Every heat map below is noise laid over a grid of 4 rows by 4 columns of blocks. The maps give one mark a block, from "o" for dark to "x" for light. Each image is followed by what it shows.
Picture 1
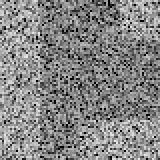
x o o x
x o o o
x o o o
x o x x
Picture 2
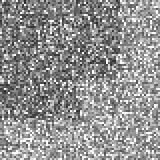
o o o x
o o o x
o o x x
x x x x
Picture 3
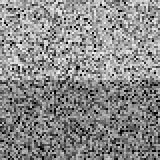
x x x x
x x x x
o o o o
o o o o
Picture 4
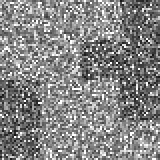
x x x o
x x o o
o x x o
o x x x
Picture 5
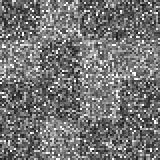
o x o o
x o x x
o o x o
o x o o
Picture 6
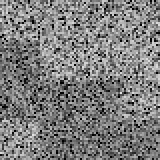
x x x x
o x x x
o o o x
x o o o
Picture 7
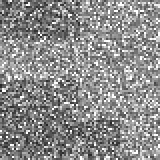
o o x x
x x x x
o o x x
o o o x
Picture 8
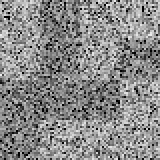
x o x x
x o x o
o o o x
o x x x
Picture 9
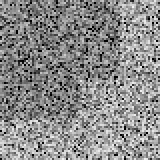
o o o x
o o o x
o o x x
x x x x
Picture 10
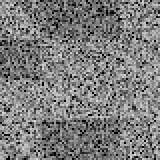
x o o x
o x x x
x x x x
x o o x
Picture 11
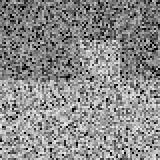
o o o o
o o x o
x x x x
x x x x
